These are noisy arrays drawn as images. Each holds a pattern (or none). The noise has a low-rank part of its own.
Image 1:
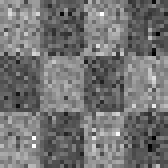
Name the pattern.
a checkerboard
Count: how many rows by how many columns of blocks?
3 by 4
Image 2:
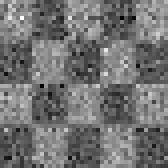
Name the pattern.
a checkerboard
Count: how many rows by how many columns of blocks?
4 by 5
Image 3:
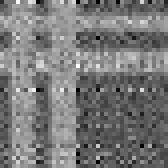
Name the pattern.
bands of rows crossing bands of columns
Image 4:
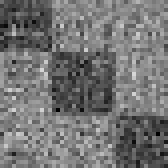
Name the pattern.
blocks along the diagonal
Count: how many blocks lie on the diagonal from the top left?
3
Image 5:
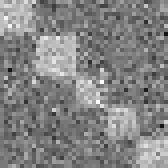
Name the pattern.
blocks along the diagonal
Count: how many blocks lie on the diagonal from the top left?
5
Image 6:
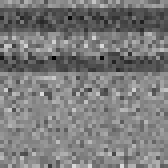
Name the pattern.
bands of rows
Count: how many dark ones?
2
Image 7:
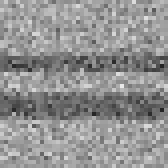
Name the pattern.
bands of rows
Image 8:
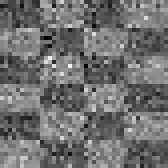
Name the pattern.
a checkerboard
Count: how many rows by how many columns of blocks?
6 by 4
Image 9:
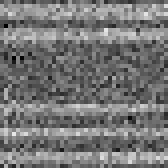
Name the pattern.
bands of rows
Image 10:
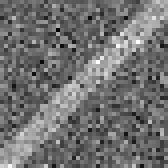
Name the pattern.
a diagonal band
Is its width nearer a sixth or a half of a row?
a sixth
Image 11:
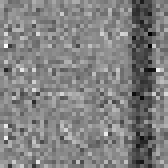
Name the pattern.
one band of columns
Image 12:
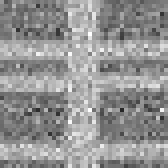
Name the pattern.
bands of rows crossing bands of columns
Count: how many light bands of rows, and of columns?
3 and 1
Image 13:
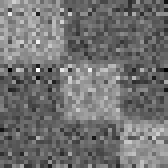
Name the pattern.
blocks along the diagonal
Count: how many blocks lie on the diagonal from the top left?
3
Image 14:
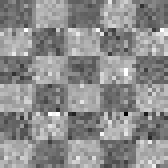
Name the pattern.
a checkerboard
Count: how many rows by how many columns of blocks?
6 by 5
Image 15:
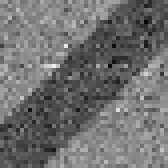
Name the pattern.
a diagonal band
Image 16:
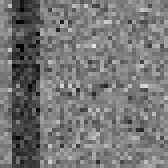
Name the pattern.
one band of columns
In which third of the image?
left
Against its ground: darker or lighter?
darker
